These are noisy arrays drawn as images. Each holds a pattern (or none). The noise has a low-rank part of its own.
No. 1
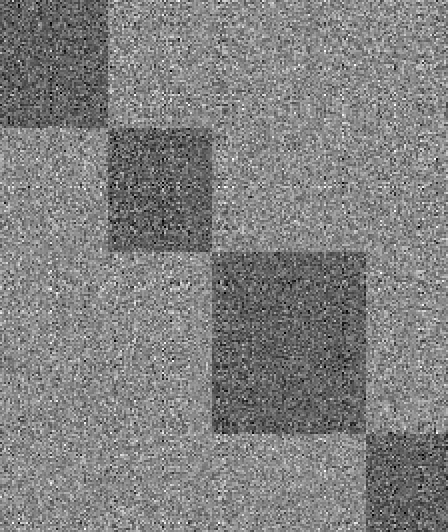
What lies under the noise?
blocks along the diagonal
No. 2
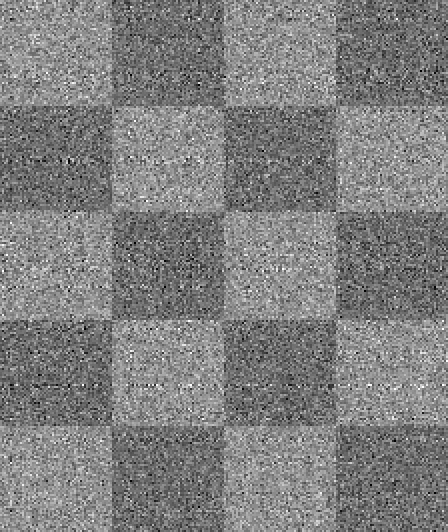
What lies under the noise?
a checkerboard
